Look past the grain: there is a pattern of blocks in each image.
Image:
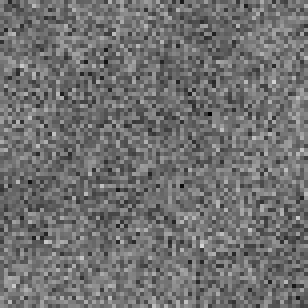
mirrored about the diagonal from the top left
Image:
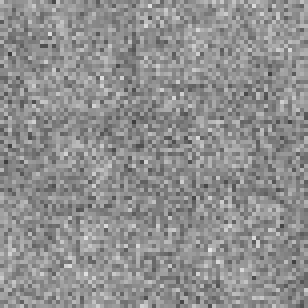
the same after a half turn
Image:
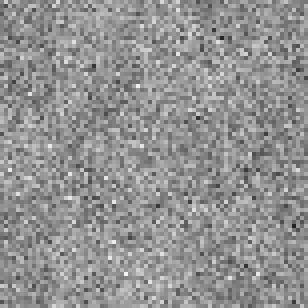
top and bottom mirror each other
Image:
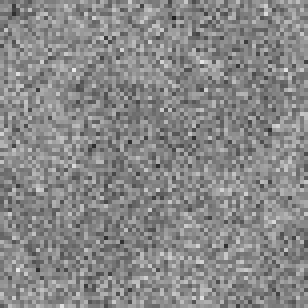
mirrored about the diagonal from the top left
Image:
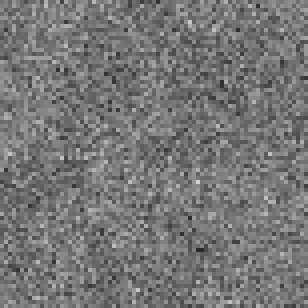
no symmetry
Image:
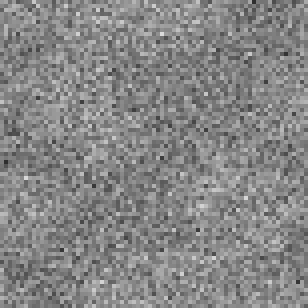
the same after a half turn
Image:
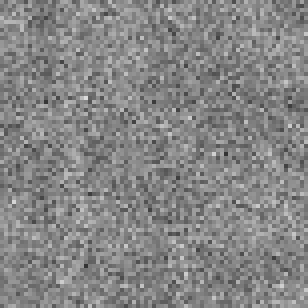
mirrored about the diagonal from the bottom left
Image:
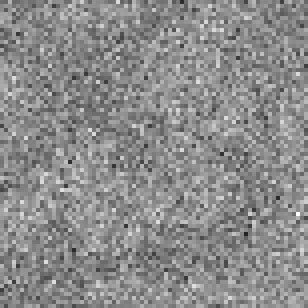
mirrored about the diagonal from the top left
